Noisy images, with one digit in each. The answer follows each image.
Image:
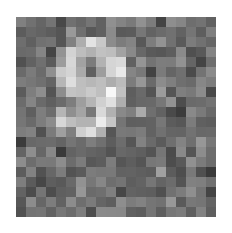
light 9
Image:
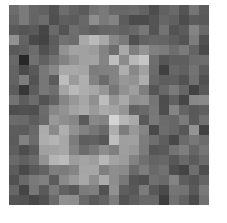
light 8
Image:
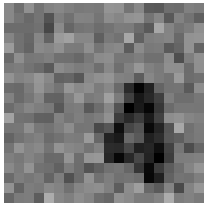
dark 4
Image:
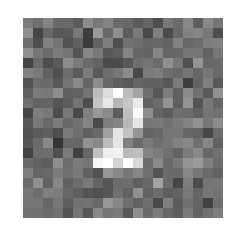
light 2, centre
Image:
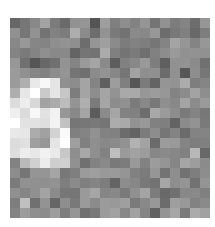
light 6, middle left
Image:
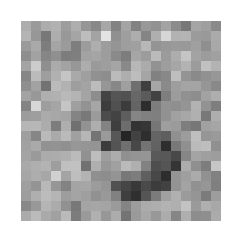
dark 5
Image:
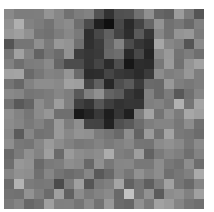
dark 9
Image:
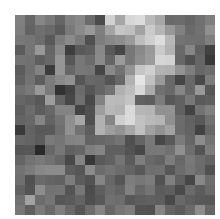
light 2
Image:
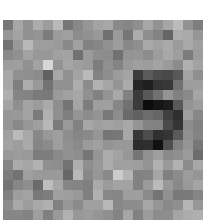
dark 5, middle right
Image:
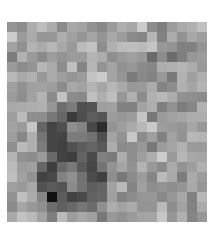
dark 8
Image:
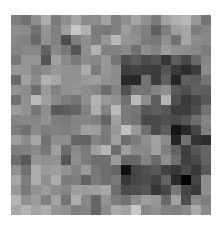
dark 3
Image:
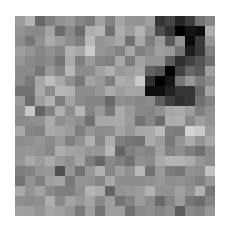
dark 2, top right
